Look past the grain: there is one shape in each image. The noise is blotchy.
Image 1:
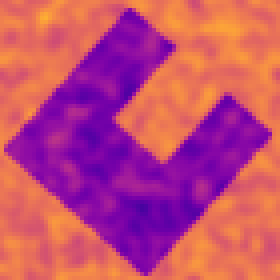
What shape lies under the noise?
square with a notch
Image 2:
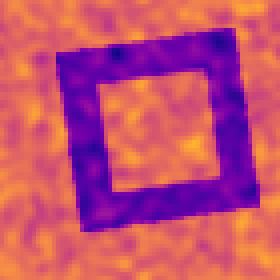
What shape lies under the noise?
square frame
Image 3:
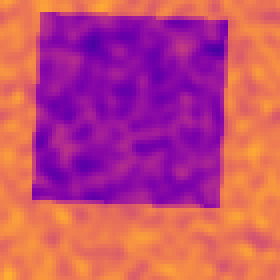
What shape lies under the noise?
square
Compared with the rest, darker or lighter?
darker
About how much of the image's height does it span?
two thirds
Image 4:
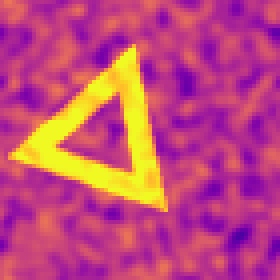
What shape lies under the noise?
triangle frame
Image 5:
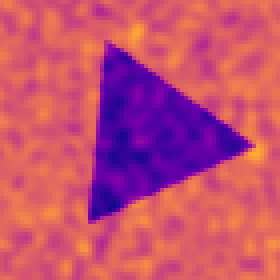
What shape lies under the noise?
triangle
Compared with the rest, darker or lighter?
darker
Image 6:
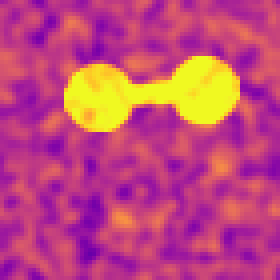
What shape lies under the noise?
dumbbell
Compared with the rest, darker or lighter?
lighter
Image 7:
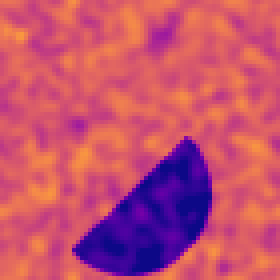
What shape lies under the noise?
half disc
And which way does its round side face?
down and right
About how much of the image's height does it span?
half
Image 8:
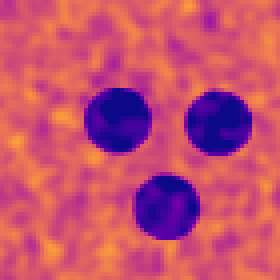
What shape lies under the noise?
three dots
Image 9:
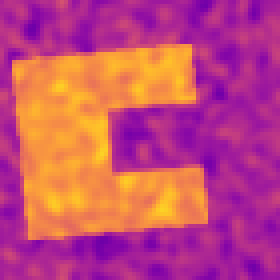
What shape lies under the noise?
square with a notch
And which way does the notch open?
right
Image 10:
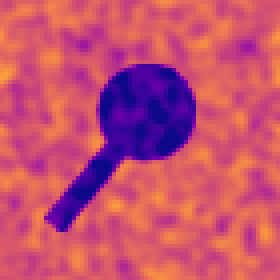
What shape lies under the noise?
lollipop
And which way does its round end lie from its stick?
up and right
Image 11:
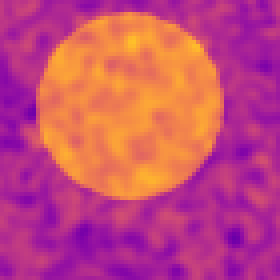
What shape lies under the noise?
disc
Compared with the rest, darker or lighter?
lighter
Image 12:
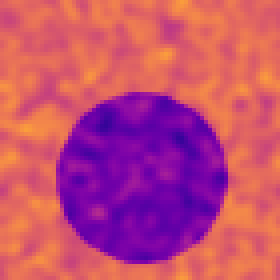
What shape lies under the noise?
disc
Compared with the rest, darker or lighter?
darker
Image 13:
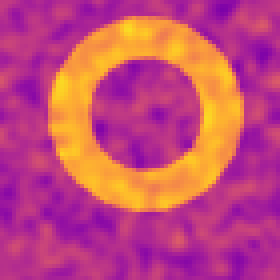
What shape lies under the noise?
ring
